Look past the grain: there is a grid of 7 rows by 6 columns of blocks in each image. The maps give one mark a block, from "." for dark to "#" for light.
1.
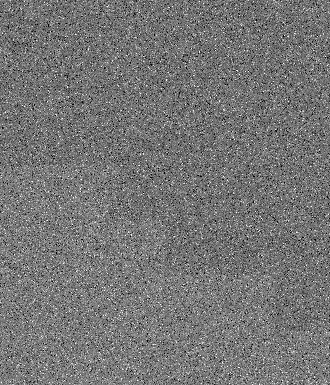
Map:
......
......
......
##....
###...
#####.
######
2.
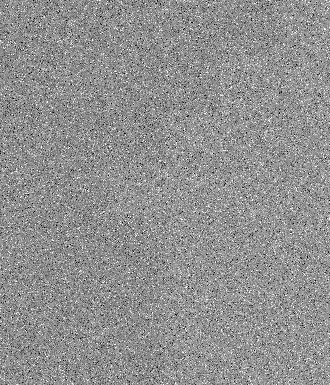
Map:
.....#
....##
...###
..####
...###
...###
...###
